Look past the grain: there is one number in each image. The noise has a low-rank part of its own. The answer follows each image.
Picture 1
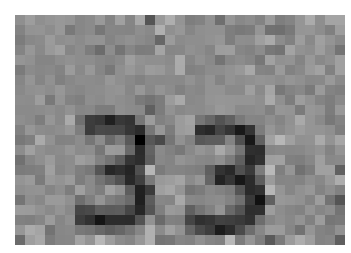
33
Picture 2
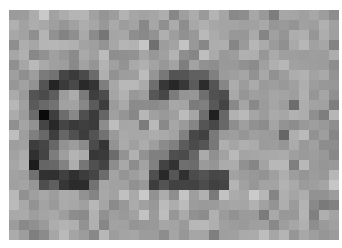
82
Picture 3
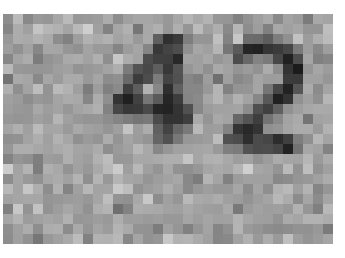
42
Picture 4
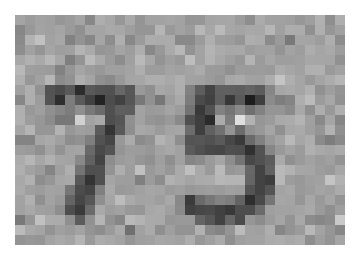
75
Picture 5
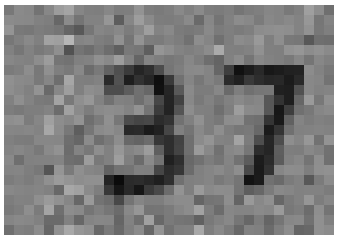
37
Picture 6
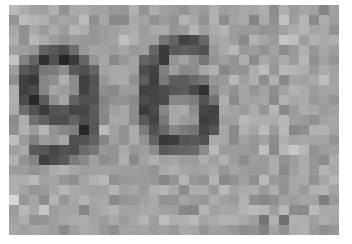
96
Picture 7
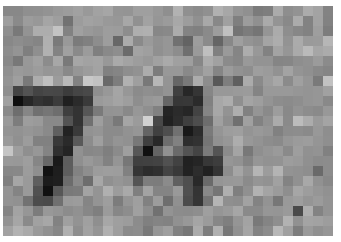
74
